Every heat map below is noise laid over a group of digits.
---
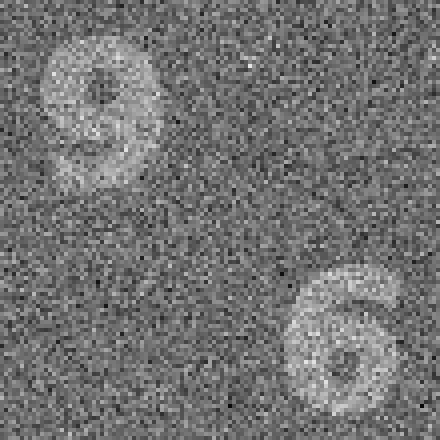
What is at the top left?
9
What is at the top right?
nothing
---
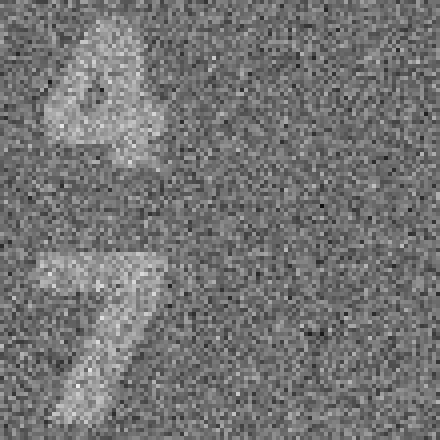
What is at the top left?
4
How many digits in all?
2
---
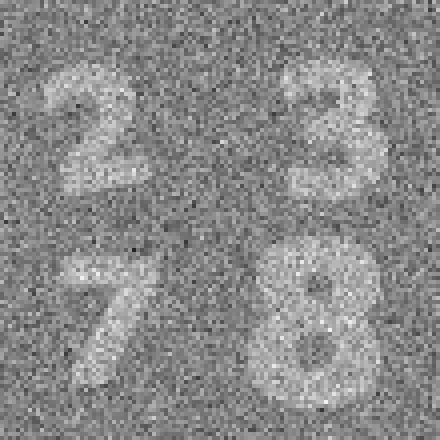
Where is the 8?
bottom right
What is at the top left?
2
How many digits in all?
4
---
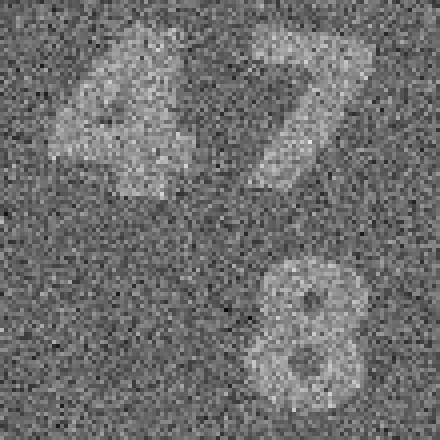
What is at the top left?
4
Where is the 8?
bottom right
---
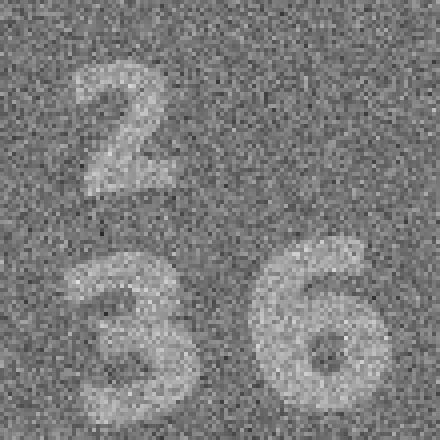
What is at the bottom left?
3
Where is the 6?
bottom right
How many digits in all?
3
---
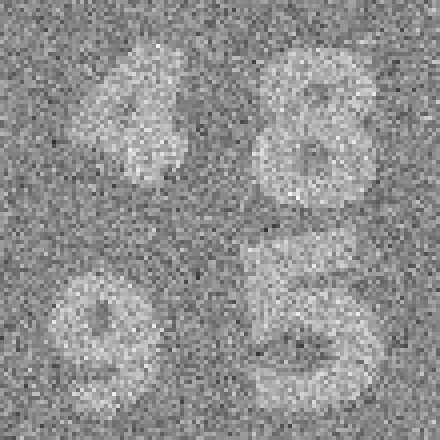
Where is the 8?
top right
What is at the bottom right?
5
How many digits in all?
4
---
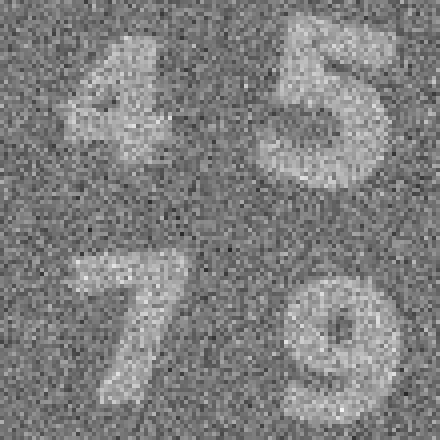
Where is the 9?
bottom right
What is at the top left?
4
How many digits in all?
4
